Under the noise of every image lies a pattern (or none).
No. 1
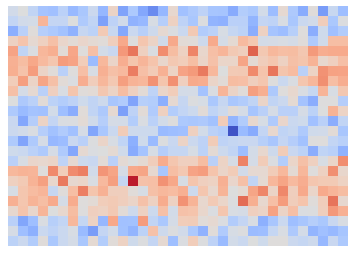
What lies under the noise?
horizontal stripes
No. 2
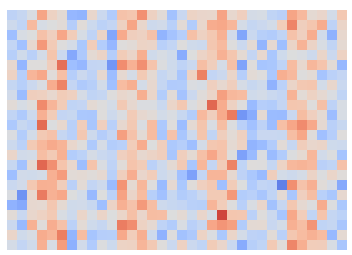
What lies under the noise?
vertical stripes
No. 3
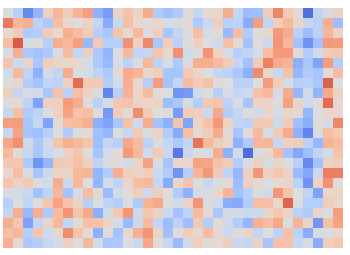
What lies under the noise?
vertical stripes
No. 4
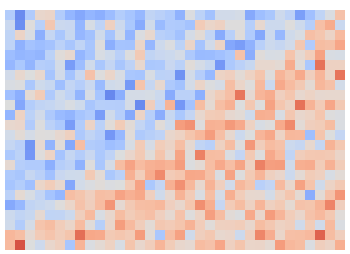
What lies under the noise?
a sharp edge
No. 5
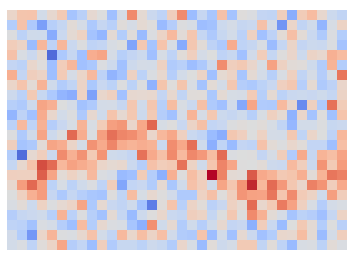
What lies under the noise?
a wavy band
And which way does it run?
left to right
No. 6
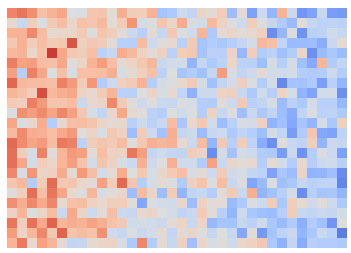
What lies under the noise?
a smooth slope
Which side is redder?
left
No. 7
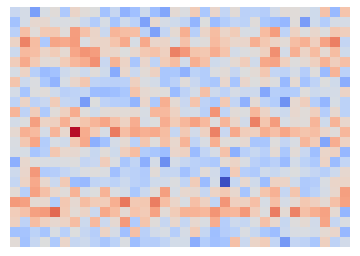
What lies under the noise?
horizontal stripes
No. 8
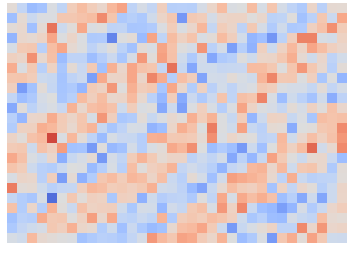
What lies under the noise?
diagonal stripes
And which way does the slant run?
bottom left to top right
